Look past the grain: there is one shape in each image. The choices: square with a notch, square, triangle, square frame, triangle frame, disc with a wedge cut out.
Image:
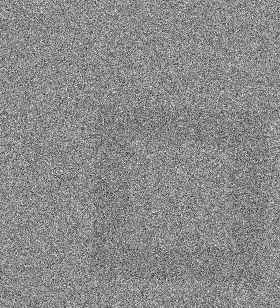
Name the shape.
square frame
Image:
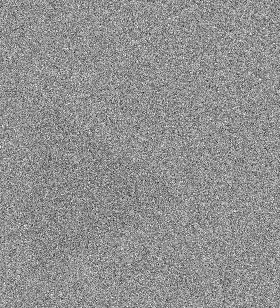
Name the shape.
triangle
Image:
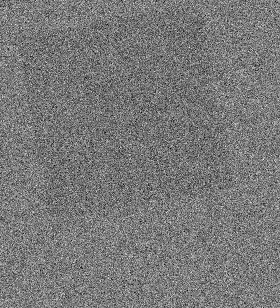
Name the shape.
square
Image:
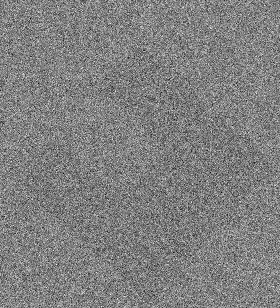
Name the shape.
square with a notch
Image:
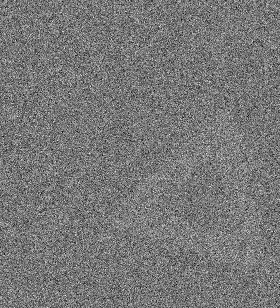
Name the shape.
triangle frame
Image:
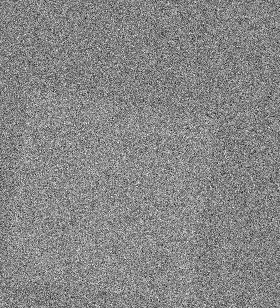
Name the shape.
square
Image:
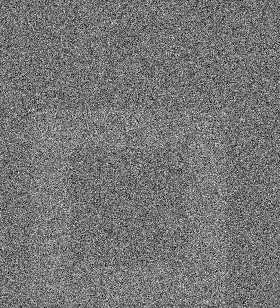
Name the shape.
square frame
